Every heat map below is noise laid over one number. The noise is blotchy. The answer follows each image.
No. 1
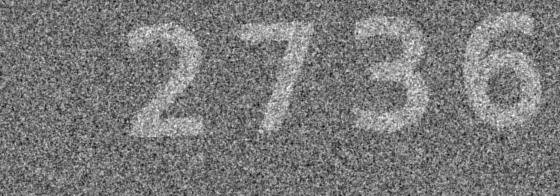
2736
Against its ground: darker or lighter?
lighter
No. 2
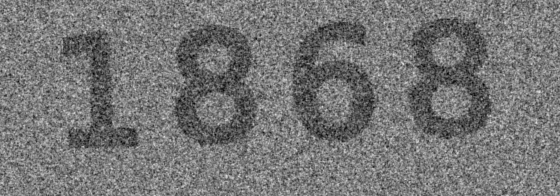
1868
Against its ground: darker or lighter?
darker
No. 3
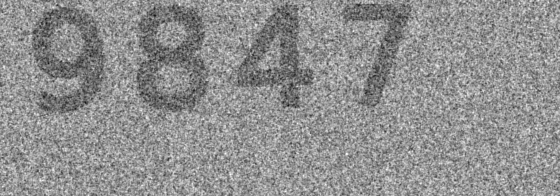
9847
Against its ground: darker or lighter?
darker
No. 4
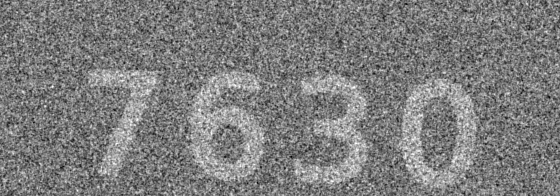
7630
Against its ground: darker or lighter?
lighter
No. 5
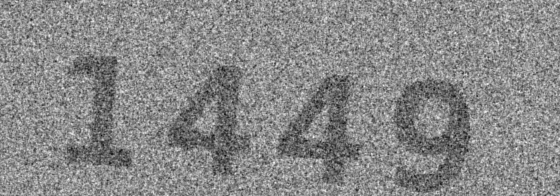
1449
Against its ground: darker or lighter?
darker
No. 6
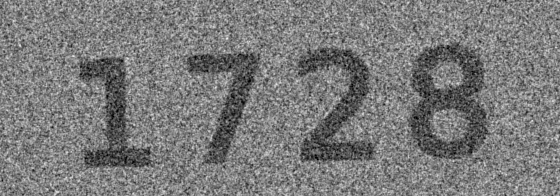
1728
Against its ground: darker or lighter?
darker
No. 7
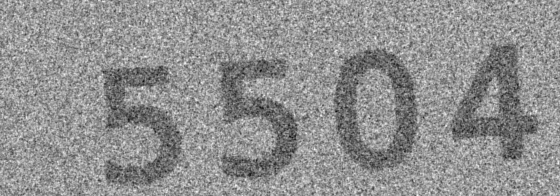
5504
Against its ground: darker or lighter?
darker
